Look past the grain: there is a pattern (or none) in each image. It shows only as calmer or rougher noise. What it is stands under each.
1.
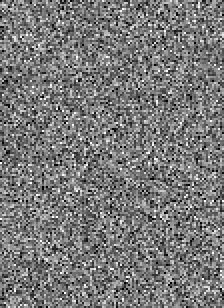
only noise
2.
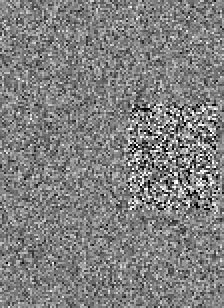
one block
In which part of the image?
middle right
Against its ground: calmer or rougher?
rougher
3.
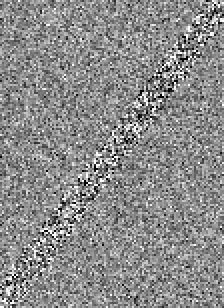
a diagonal band
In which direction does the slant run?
bottom left to top right
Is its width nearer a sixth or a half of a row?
a sixth
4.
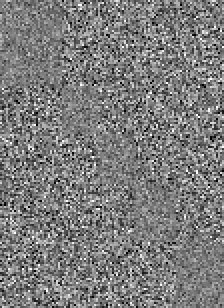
blocks along the diagonal
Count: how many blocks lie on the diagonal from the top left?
5
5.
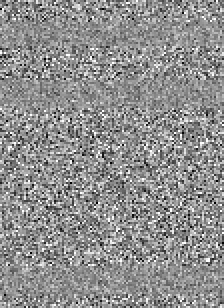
bands of rows
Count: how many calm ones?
3
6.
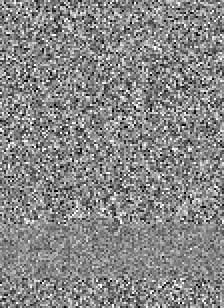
one band of rows
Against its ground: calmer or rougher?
calmer
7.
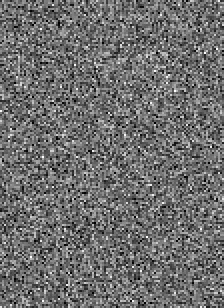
only noise
